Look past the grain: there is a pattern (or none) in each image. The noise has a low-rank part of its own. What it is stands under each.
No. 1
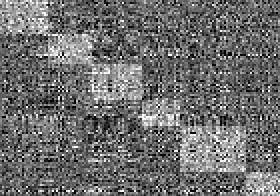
blocks along the diagonal
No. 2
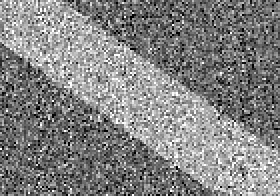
a diagonal band
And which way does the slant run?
top left to bottom right
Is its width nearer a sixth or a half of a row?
a half
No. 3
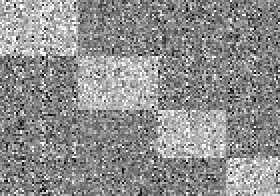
blocks along the diagonal
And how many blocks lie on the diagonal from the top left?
4
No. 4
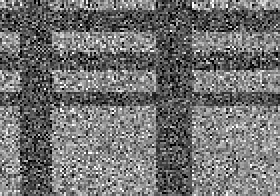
bands of rows crossing bands of columns
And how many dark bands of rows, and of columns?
3 and 2
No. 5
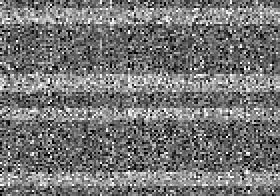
bands of rows
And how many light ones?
4
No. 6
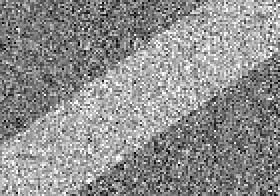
a diagonal band
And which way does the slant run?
bottom left to top right
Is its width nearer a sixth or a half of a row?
a half
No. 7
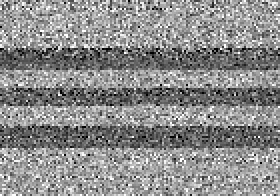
bands of rows
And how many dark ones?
3
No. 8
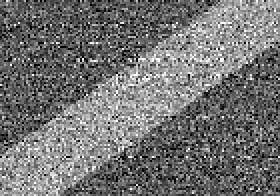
a diagonal band
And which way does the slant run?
bottom left to top right
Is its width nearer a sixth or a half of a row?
a half
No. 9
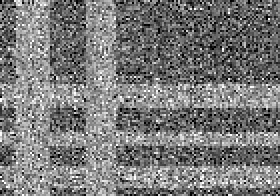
bands of rows crossing bands of columns
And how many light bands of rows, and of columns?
3 and 2
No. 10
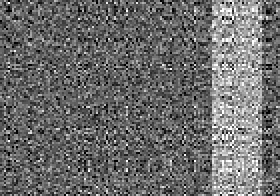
one band of columns
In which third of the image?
right
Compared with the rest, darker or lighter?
lighter
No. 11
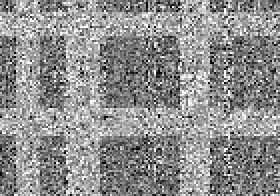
bands of rows crossing bands of columns
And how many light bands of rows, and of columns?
2 and 3
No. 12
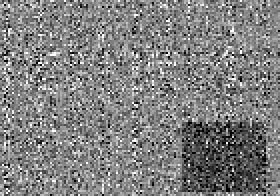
one block
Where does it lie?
bottom right
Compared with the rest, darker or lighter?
darker
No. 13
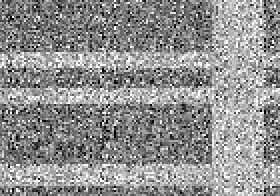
bands of rows crossing bands of columns
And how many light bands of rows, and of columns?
3 and 1
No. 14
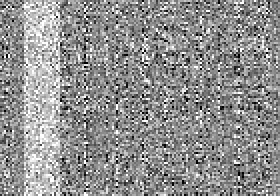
one band of columns
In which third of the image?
left
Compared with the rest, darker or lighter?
lighter
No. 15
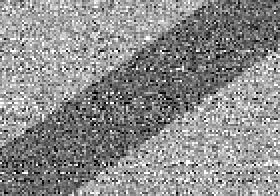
a diagonal band
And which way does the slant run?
bottom left to top right
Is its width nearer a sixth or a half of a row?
a half
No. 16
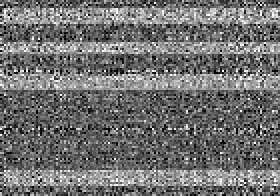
bands of rows
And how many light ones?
4
